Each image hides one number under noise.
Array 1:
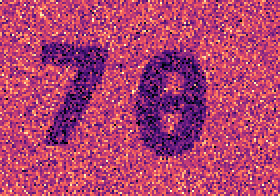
70
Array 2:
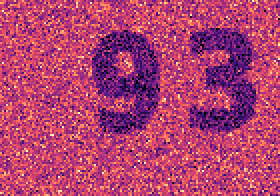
93
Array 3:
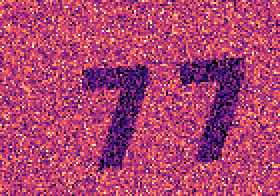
77
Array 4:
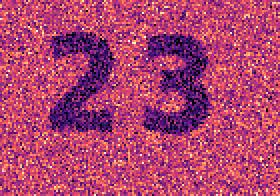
23
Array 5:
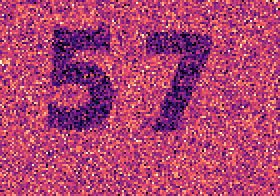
57
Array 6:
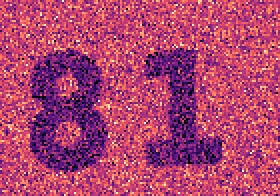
81
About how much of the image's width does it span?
two thirds
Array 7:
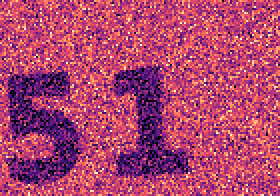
51
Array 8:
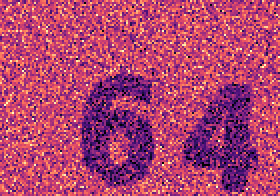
64
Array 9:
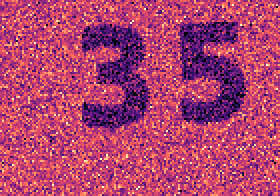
35
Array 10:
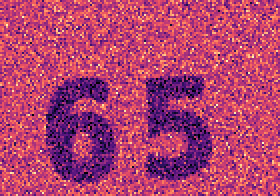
65
